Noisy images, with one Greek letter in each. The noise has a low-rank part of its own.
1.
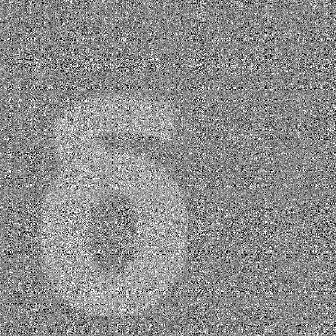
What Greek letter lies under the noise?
delta
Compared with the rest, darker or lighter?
lighter
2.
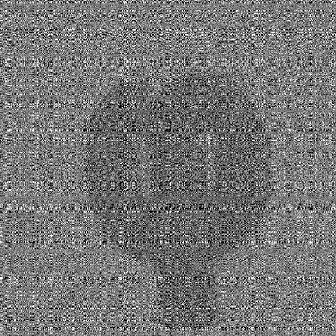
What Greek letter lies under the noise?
phi
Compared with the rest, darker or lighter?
darker
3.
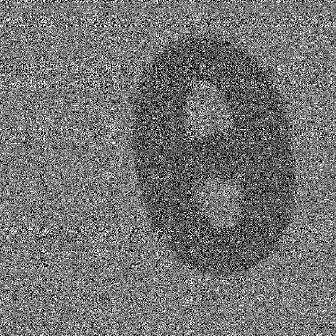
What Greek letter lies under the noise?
theta
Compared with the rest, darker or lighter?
darker
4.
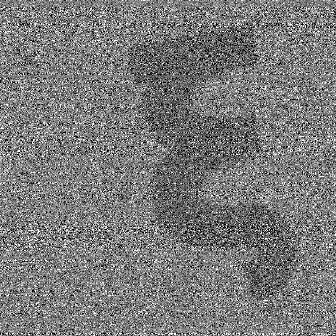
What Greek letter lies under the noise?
xi
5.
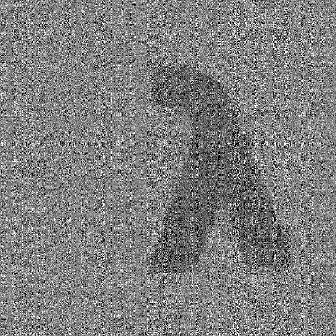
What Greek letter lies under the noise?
lambda
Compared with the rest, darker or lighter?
darker
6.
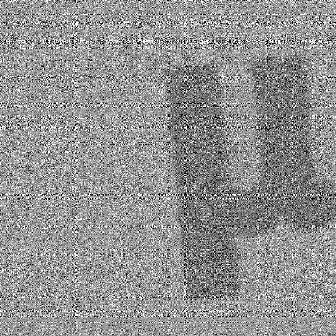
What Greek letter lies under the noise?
mu
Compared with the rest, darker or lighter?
darker
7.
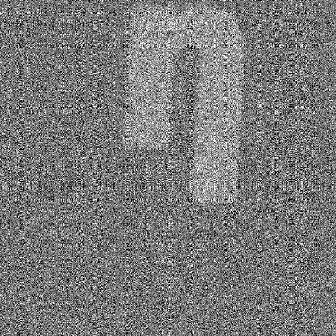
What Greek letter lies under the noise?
eta
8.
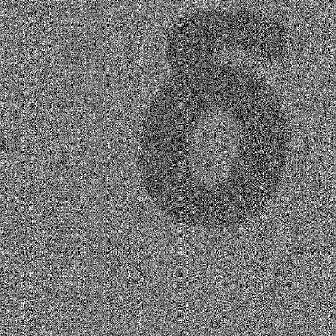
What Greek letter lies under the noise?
delta
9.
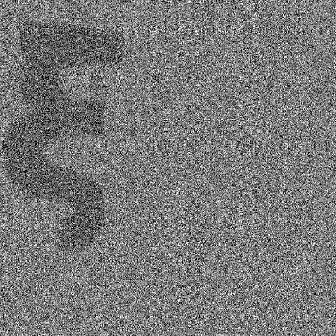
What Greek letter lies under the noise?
xi
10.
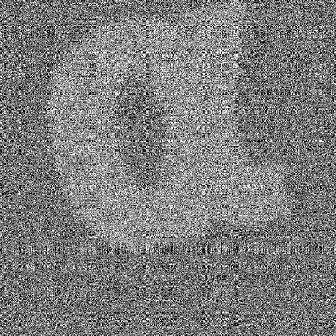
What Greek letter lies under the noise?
alpha
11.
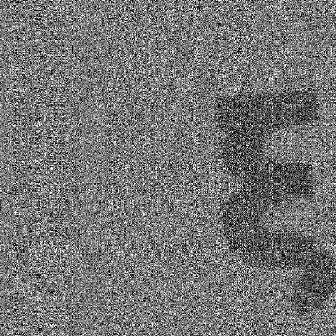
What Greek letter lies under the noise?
xi
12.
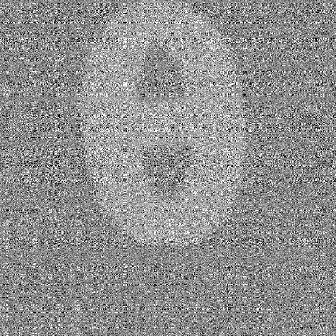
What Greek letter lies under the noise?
theta
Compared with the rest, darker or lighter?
lighter
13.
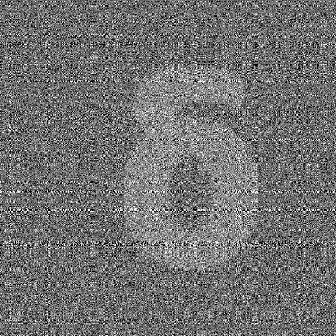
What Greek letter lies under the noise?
delta
